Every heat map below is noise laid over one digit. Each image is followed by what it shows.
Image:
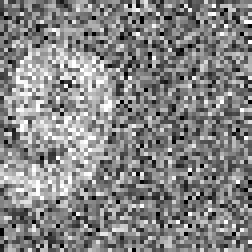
9
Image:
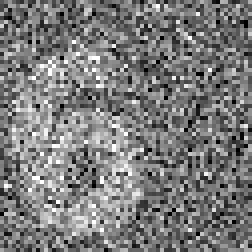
6
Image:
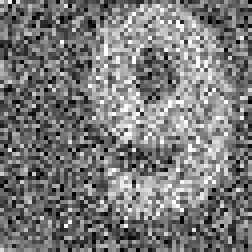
9
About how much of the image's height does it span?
nearly all
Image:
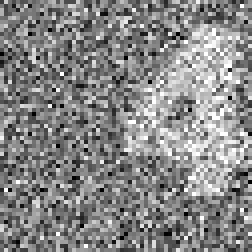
4
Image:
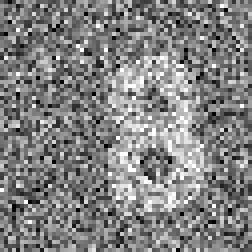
8
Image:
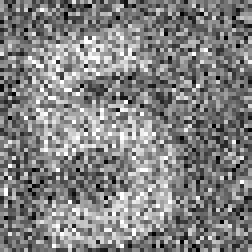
5
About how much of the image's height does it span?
nearly all
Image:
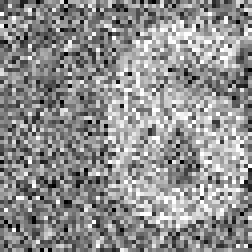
6
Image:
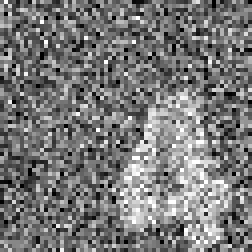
4
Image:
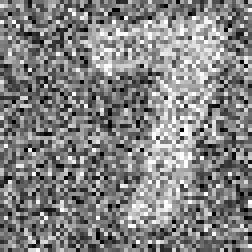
7
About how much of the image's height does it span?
nearly all
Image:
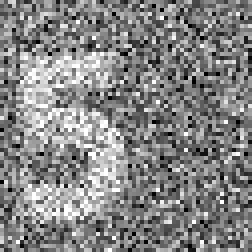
5
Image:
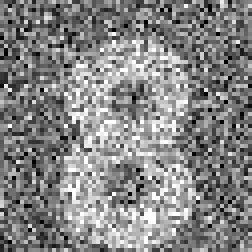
8
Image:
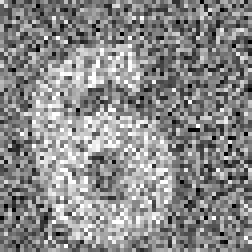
6
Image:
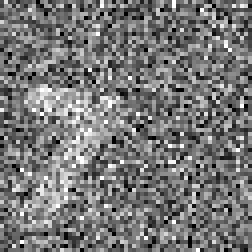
7
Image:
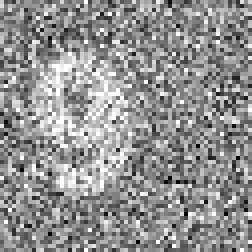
9
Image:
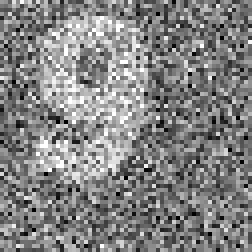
9
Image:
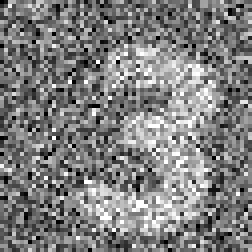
3
